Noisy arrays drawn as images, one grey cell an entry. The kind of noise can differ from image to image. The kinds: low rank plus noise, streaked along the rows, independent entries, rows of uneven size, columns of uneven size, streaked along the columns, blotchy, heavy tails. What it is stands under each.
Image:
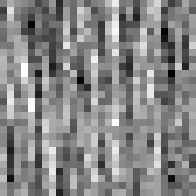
streaked along the columns
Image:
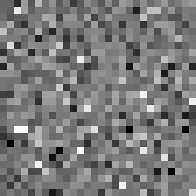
heavy tails
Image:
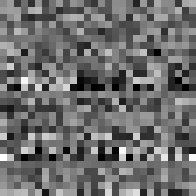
rows of uneven size
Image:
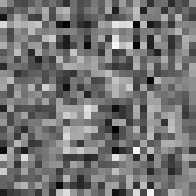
low rank plus noise
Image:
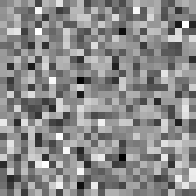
low rank plus noise
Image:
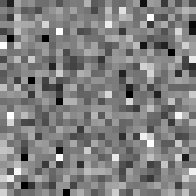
heavy tails
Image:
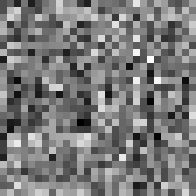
low rank plus noise
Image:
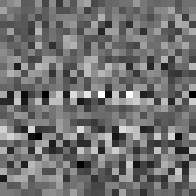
rows of uneven size
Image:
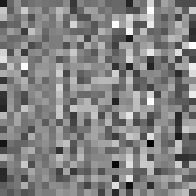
columns of uneven size
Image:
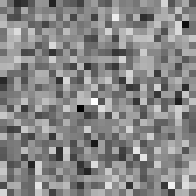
low rank plus noise
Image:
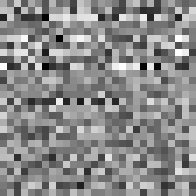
rows of uneven size
